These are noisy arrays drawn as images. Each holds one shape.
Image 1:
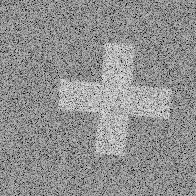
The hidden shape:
cross
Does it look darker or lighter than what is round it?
lighter
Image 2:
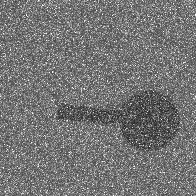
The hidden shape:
lollipop
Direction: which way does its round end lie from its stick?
right
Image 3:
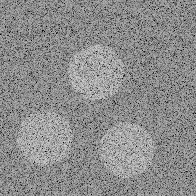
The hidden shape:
three dots
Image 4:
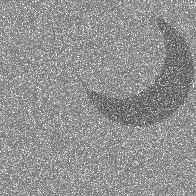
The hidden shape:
crescent
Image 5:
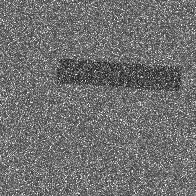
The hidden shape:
bar
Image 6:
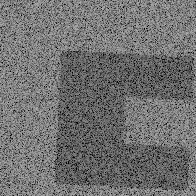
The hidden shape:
square with a notch
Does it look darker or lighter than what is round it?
darker
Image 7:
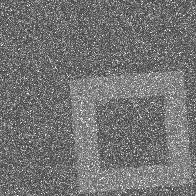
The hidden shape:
square frame
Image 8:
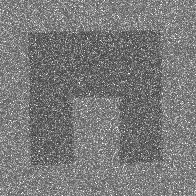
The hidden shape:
square with a notch
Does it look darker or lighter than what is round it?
darker
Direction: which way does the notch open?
down
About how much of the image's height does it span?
two thirds
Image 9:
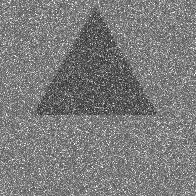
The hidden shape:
triangle
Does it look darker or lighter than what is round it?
darker
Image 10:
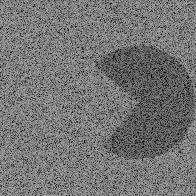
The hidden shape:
disc with a wedge cut out
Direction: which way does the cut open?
left
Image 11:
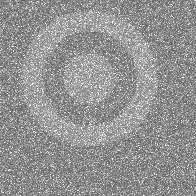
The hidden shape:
bullseye
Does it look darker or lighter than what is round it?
lighter
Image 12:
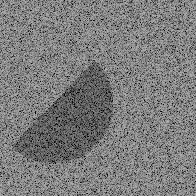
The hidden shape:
half disc
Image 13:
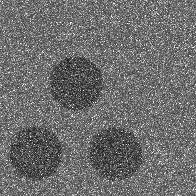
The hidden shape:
three dots
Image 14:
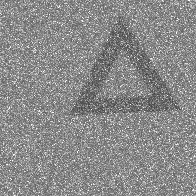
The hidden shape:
triangle frame
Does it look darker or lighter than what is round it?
darker
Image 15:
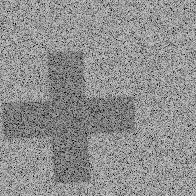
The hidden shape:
cross
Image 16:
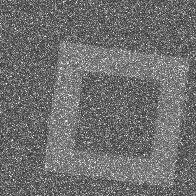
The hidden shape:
square frame
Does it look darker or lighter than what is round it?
lighter
